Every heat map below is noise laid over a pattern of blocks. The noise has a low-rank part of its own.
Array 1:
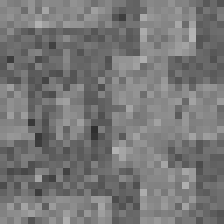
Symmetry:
top and bottom mirror each other
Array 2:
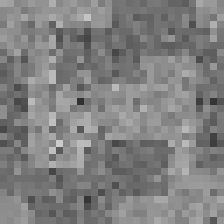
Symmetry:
the same after a half turn
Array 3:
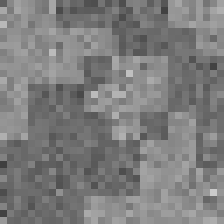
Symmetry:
mirrored about the diagonal from the bottom left
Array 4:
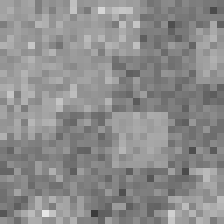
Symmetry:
mirrored about the diagonal from the top left
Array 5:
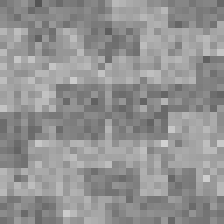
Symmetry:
the same after a half turn
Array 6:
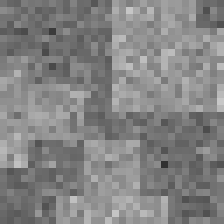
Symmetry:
mirrored about the diagonal from the bottom left
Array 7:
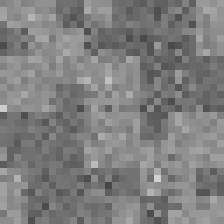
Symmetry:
the same after a half turn
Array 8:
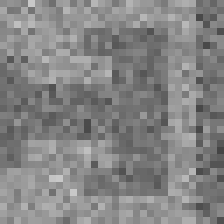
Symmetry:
top and bottom mirror each other
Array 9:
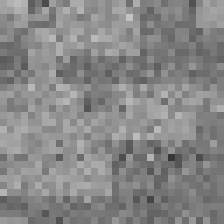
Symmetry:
no symmetry
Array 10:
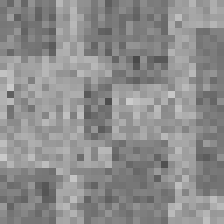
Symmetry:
top and bottom mirror each other
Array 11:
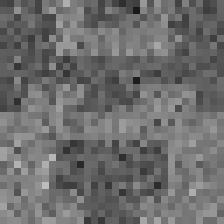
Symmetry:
left and right mirror each other
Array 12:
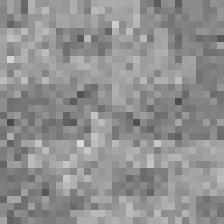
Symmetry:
the same after a half turn
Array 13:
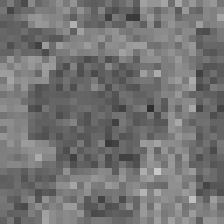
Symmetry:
top and bottom mirror each other
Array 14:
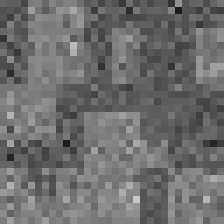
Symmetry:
no symmetry
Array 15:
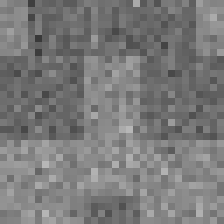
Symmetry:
left and right mirror each other
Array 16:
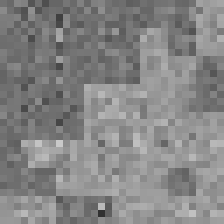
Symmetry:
mirrored about the diagonal from the top left
